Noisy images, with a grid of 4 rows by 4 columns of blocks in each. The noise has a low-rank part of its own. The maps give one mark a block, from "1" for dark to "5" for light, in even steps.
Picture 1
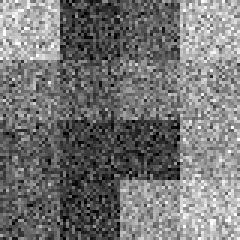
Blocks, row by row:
5125
3234
2114
2145
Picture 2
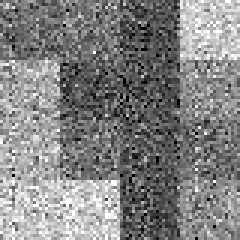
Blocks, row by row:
2215
4113
4212
5513
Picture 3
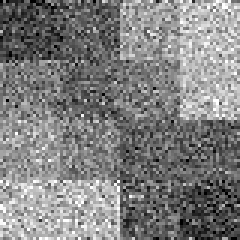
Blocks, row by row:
1245
3235
4322
5521
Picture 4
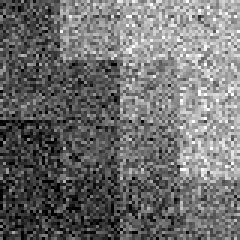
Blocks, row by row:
2455
2245
1235
1123
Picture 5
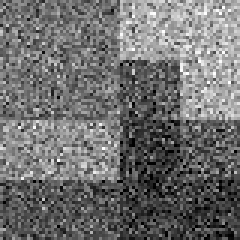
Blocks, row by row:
3355
3325
4412
2211
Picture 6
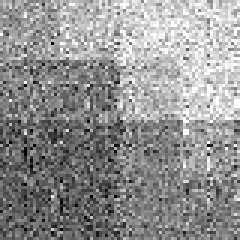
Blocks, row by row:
3455
2245
1123
1122
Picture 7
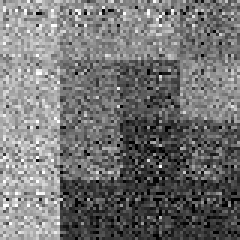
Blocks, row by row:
5443
5324
5312
5111
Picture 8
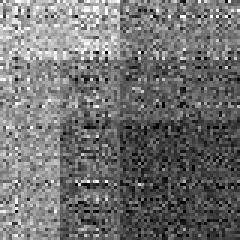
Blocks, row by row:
5533
4322
4211
4211
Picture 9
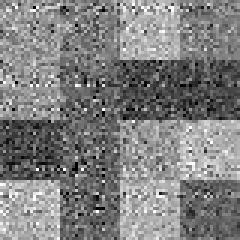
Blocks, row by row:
4353
4211
1245
5252
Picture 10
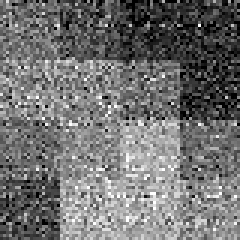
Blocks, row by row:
3211
4431
3453
2554
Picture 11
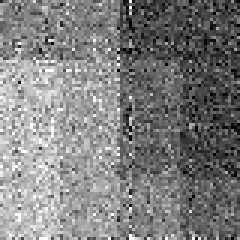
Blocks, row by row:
3311
5421
5421
5432
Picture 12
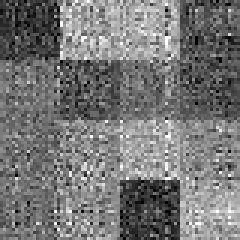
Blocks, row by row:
1552
3232
3454
3415
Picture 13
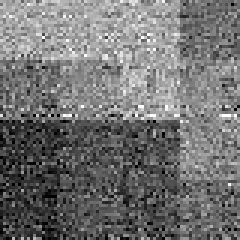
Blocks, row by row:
5553
3454
1224
1223
